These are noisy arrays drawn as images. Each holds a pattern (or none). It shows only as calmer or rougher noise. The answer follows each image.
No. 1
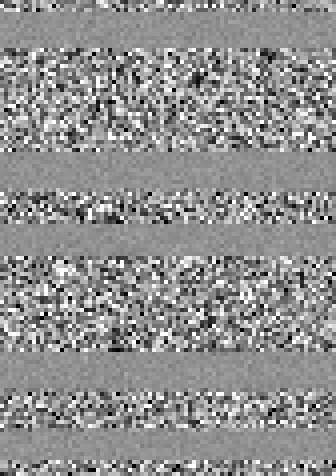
bands of rows
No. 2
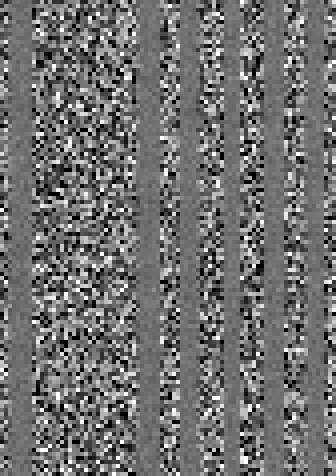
bands of columns
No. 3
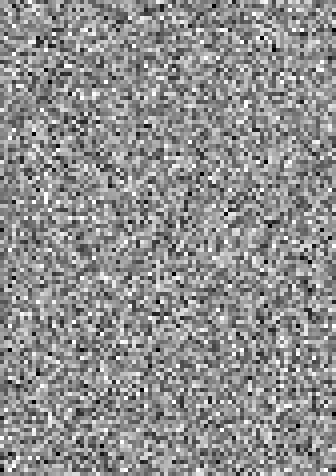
only noise
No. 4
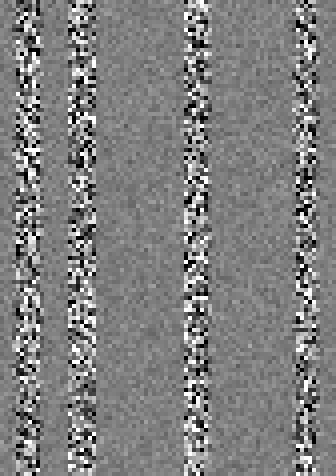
bands of columns
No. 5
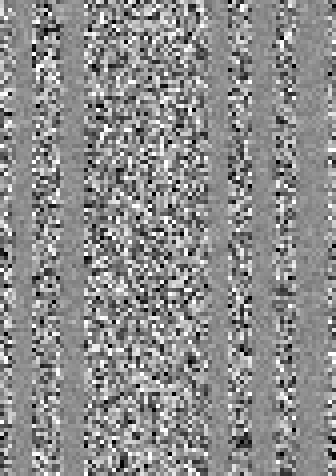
bands of columns
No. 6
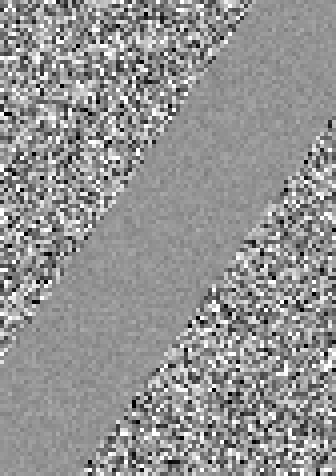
a diagonal band
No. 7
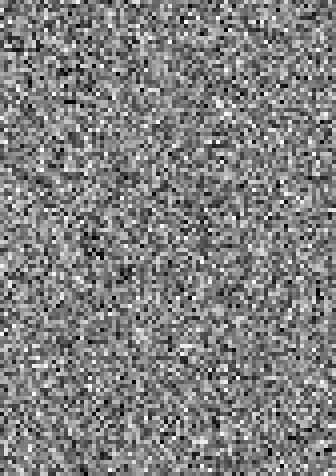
only noise
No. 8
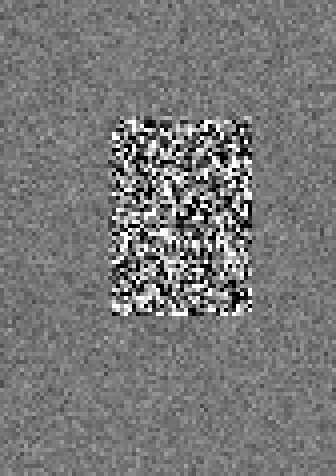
one block
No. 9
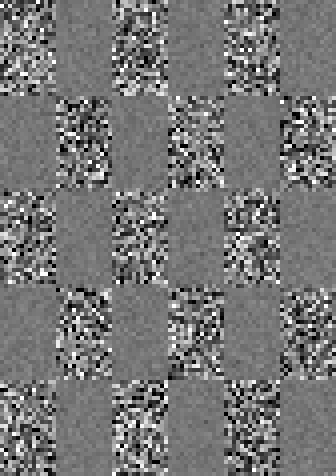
a checkerboard
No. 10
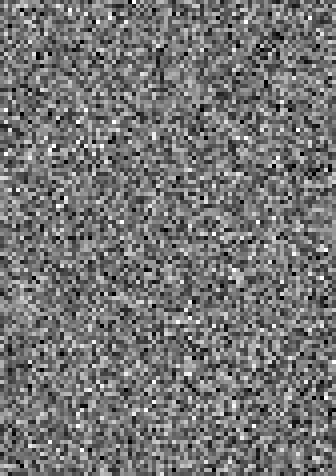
only noise
